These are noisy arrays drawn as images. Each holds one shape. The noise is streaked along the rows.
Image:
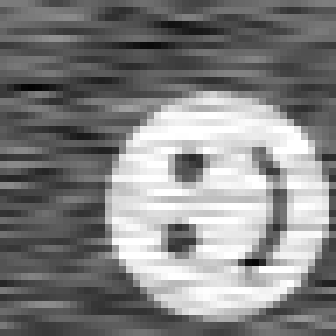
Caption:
light smiling face
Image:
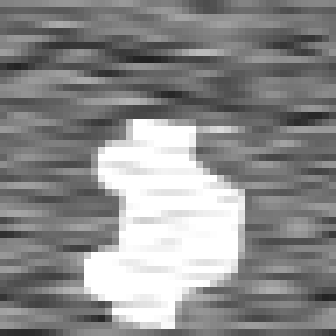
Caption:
light car
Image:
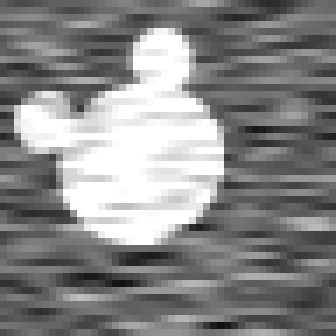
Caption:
light bear's head
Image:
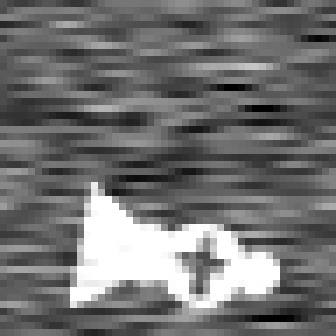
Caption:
light chess bishop
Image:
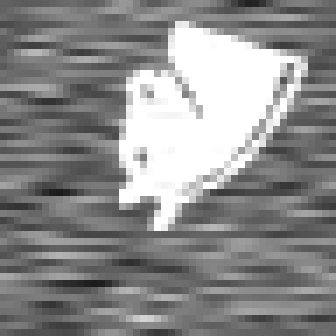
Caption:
light chess knight
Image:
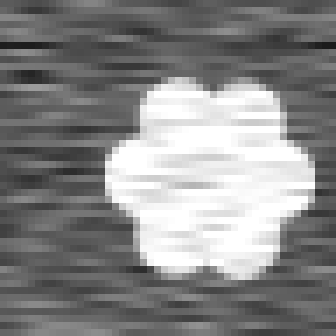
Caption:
light flower
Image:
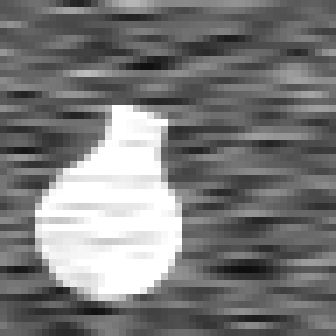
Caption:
light light bulb
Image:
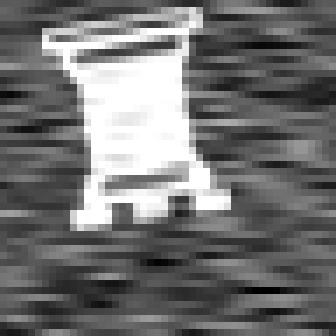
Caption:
light chess rook
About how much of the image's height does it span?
two thirds
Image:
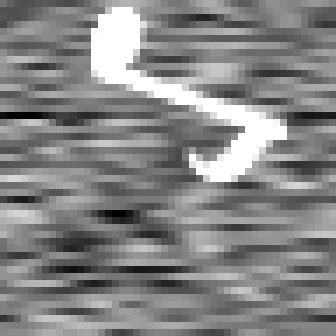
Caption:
light musical note
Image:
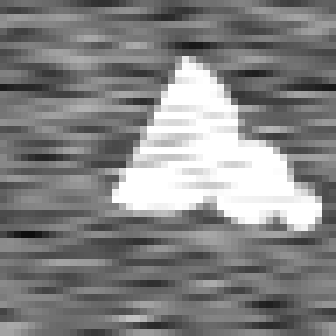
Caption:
light chess pawn
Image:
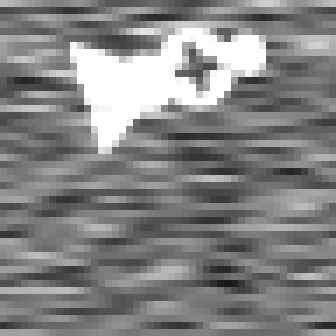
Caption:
light chess bishop
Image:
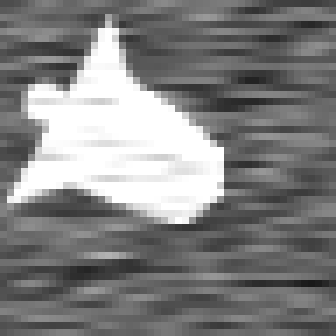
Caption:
light bell
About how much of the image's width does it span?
two thirds
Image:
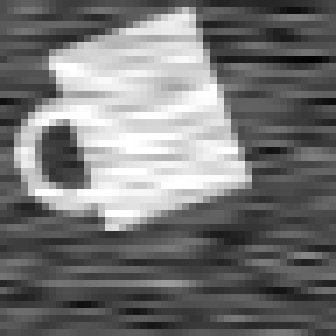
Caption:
light cup
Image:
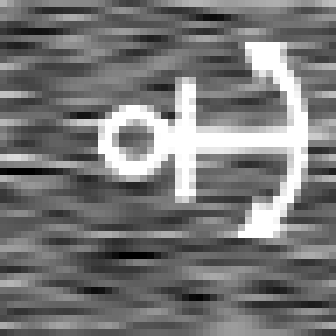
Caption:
light anchor
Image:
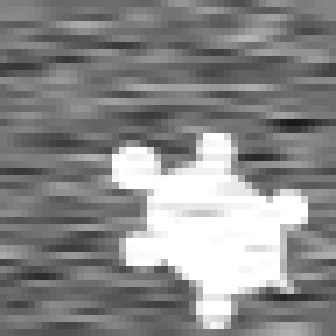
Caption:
light turtle
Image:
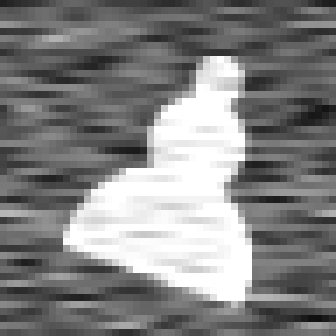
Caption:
light chess pawn
